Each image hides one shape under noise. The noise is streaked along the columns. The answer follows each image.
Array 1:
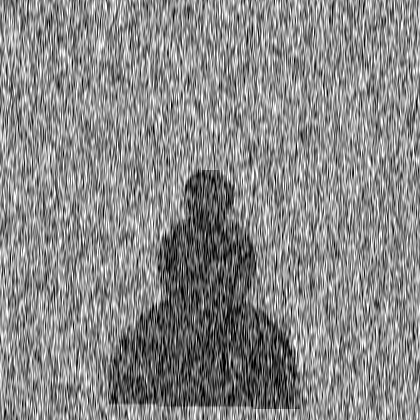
dark chess pawn
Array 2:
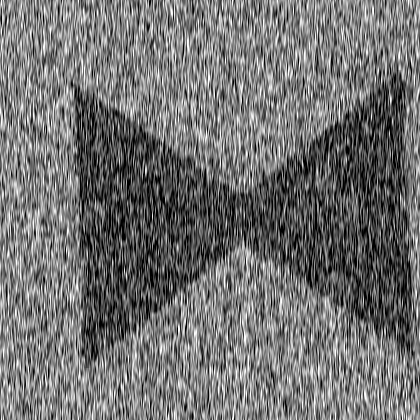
dark bow tie
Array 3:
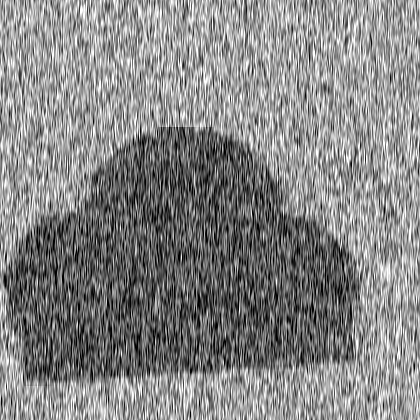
dark cloud
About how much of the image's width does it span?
nearly all
